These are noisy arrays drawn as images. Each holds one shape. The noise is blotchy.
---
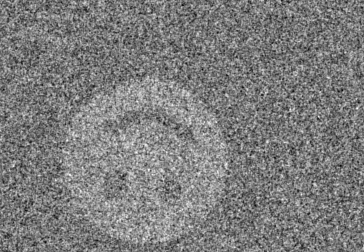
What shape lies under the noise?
smiling face
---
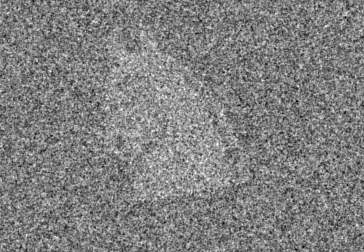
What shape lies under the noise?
chess knight
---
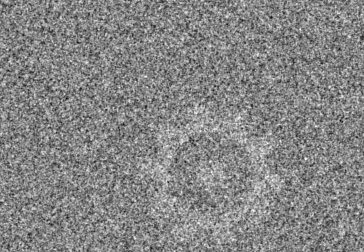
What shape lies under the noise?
gear
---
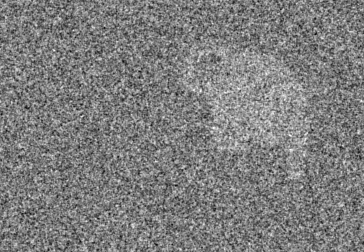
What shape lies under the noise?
teapot
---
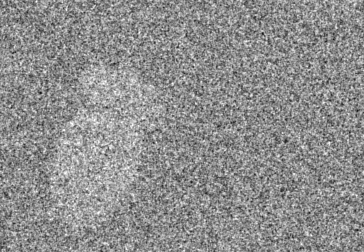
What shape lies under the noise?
footprint
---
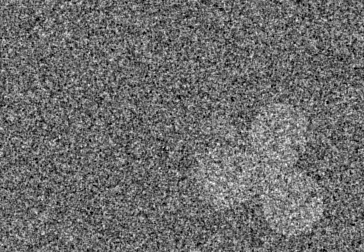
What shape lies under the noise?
club
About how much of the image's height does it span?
half
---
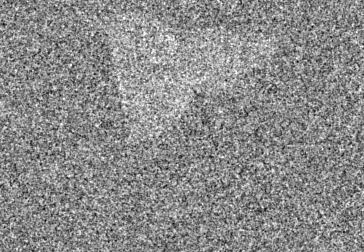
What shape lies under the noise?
chess pawn
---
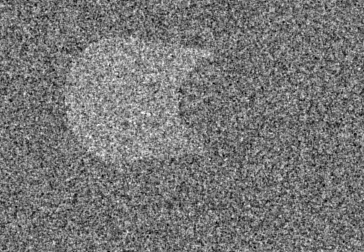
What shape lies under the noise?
cat's head
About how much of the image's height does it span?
half
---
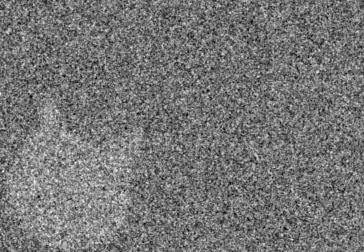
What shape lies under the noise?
cat's head
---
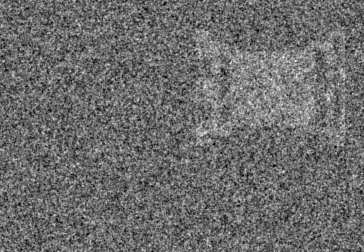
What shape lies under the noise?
chess rook
